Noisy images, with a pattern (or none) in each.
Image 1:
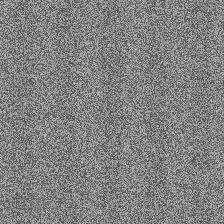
vertical stripes
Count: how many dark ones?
5
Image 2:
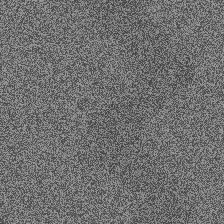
a wavy band
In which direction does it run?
top to bottom
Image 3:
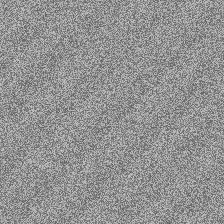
diagonal stripes
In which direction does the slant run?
bottom left to top right
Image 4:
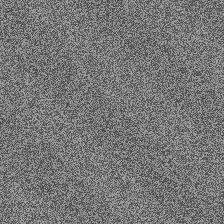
diagonal stripes
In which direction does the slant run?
top left to bottom right
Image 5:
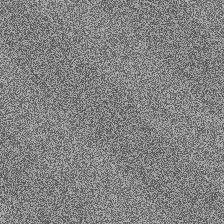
diagonal stripes
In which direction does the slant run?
top left to bottom right
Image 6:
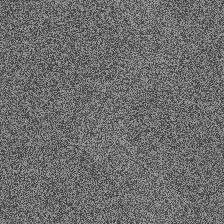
a wavy band
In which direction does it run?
top to bottom
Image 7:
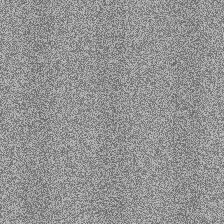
vertical stripes
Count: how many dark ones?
3
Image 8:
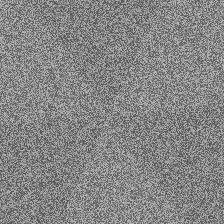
spokes from one point
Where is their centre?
centre
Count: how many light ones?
3
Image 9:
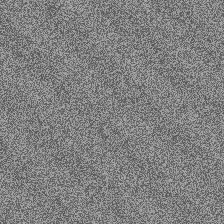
diagonal stripes
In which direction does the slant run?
top left to bottom right
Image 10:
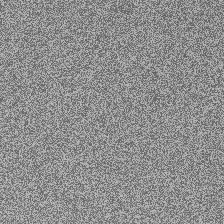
a smooth slope
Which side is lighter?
bottom left
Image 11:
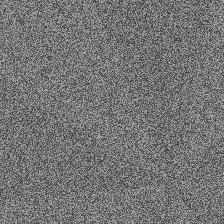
spokes from one point
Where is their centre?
bottom right
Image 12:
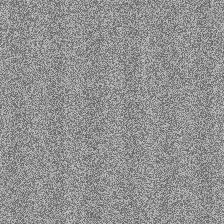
vertical stripes
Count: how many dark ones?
6
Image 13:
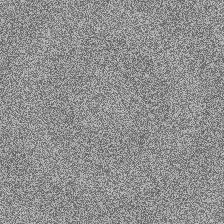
rings round one point
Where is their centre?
centre
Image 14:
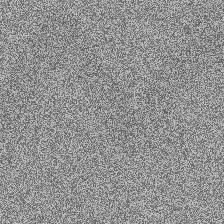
a wavy band
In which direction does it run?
left to right
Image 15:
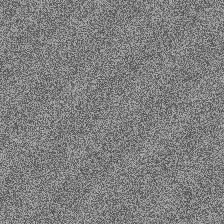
diagonal stripes
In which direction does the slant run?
bottom left to top right
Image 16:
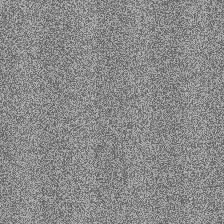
vertical stripes
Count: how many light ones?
4
